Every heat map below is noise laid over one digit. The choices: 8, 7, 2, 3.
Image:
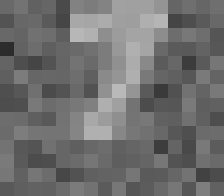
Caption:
light 7
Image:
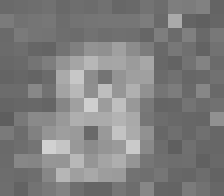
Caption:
light 8
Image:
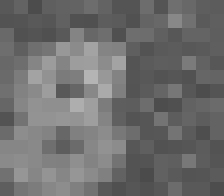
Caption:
light 8
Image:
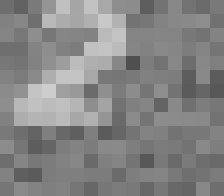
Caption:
light 2
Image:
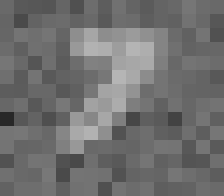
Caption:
light 7
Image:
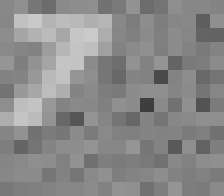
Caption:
light 7
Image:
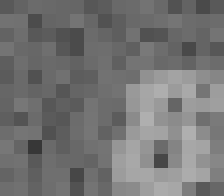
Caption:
light 8
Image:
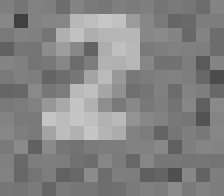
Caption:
light 2
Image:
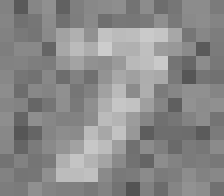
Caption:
light 7
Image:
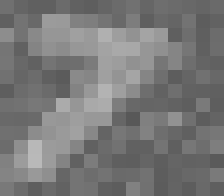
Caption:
light 7
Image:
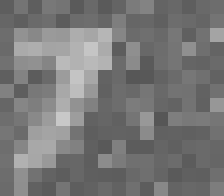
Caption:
light 7
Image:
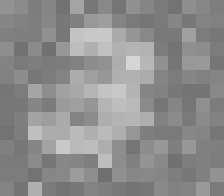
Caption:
light 3
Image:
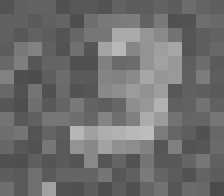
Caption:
light 3
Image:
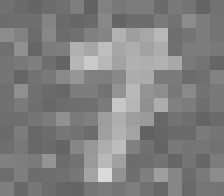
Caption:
light 7
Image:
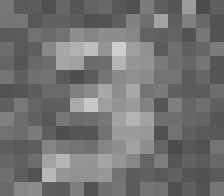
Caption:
light 3
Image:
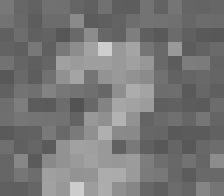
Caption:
light 2
